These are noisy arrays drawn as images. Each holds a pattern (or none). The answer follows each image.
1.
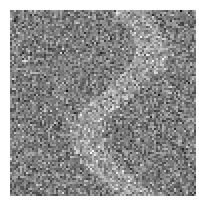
a wavy band
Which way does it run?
top to bottom
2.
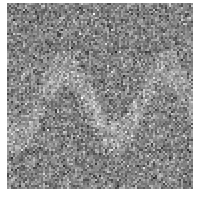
a wavy band
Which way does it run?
left to right
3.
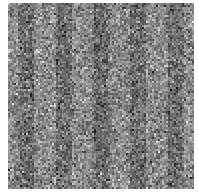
vertical stripes
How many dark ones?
5
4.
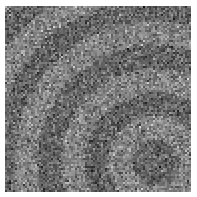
rings round one point
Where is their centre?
bottom right
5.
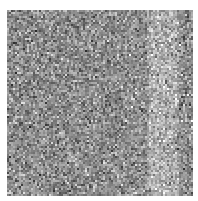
one vertical stripe
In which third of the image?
right
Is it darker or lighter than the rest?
lighter
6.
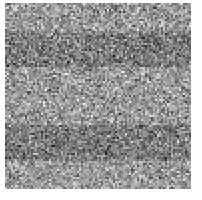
horizontal stripes
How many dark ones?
2
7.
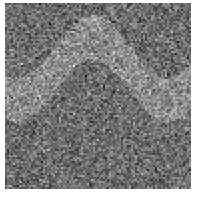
a wavy band
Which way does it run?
left to right
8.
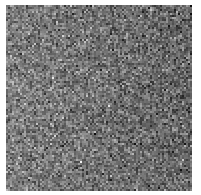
a smooth slope
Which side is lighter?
left
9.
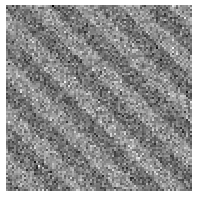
diagonal stripes
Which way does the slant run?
top left to bottom right
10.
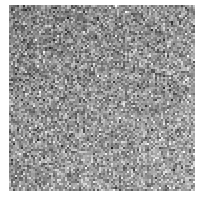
a smooth slope
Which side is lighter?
bottom right
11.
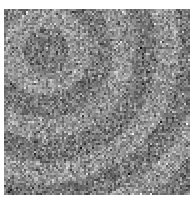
rings round one point
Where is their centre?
top left
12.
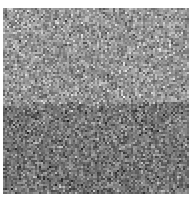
a sharp edge
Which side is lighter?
top
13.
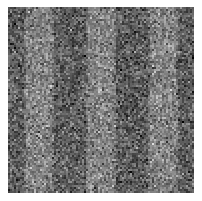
vertical stripes
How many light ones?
3
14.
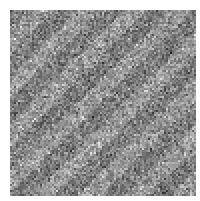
diagonal stripes
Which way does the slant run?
bottom left to top right
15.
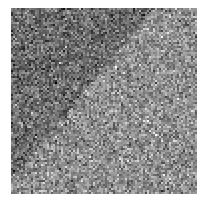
a sharp edge
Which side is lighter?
bottom right
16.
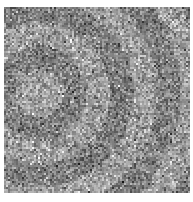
rings round one point
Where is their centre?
middle left
